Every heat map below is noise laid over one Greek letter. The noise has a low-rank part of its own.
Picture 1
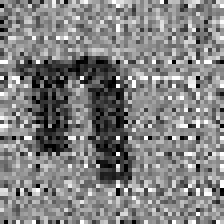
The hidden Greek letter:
eta
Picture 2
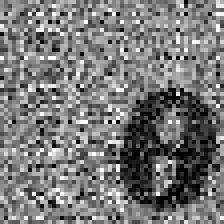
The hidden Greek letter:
theta
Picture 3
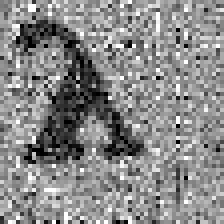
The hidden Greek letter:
lambda
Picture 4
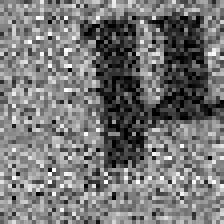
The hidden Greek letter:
mu
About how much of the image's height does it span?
two thirds
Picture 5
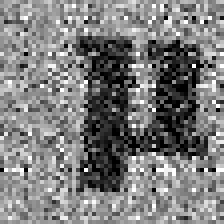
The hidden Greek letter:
mu
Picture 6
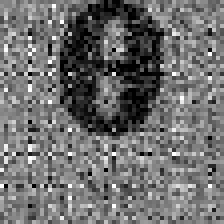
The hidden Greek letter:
theta
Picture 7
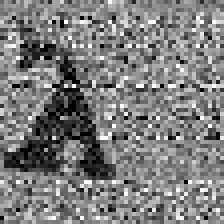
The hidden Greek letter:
lambda
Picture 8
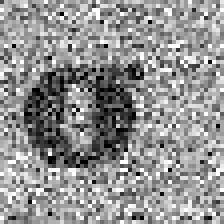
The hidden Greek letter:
sigma
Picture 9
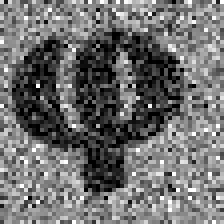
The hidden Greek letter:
phi
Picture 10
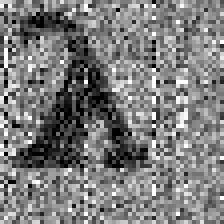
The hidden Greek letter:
lambda
